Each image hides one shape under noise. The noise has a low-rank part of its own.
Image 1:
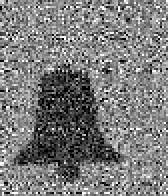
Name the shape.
bell
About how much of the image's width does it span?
two thirds
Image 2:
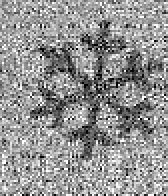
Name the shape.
snowflake
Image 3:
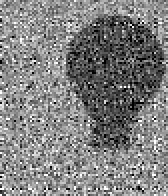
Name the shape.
light bulb
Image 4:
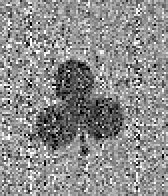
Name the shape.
club
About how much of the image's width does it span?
half
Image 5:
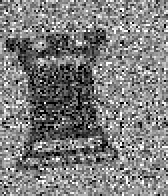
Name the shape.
chess rook
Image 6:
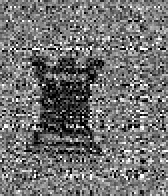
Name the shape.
chess rook
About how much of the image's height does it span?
half
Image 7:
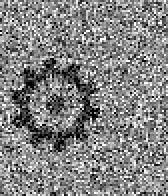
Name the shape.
gear
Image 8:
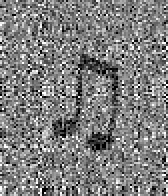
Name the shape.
pair of musical notes
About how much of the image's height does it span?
half
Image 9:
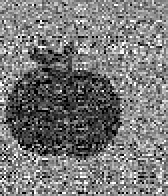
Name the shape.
apple
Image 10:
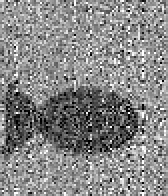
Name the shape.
fish
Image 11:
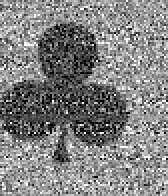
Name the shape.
club
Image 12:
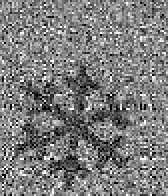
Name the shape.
snowflake
